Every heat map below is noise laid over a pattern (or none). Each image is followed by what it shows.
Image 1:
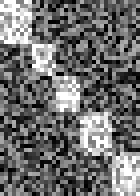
blocks along the diagonal
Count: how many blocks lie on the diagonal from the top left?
5
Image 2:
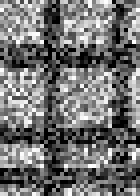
bands of rows crossing bands of columns
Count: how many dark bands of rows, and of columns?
3 and 2
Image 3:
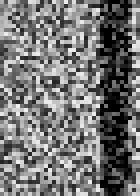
one band of columns
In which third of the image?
right
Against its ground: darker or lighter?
darker
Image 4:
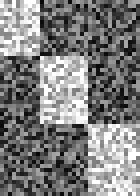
blocks along the diagonal
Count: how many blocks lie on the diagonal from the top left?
3
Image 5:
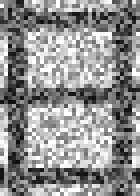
bands of rows crossing bands of columns
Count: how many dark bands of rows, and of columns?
3 and 2
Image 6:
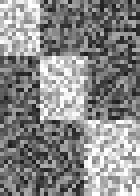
blocks along the diagonal
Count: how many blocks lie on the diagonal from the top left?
3
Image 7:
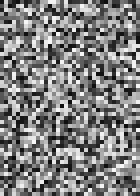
only noise
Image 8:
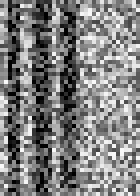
bands of columns
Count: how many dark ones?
3
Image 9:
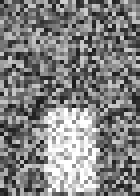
one block
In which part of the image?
bottom middle
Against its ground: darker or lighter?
lighter
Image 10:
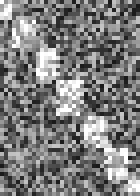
blocks along the diagonal
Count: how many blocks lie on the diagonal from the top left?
7
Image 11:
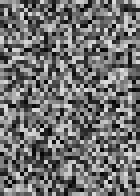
only noise
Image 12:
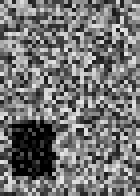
one block
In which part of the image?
bottom left
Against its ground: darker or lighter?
darker
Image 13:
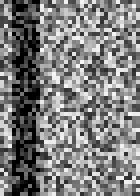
one band of columns
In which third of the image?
left
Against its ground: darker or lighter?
darker
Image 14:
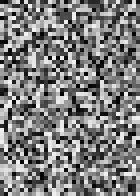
only noise
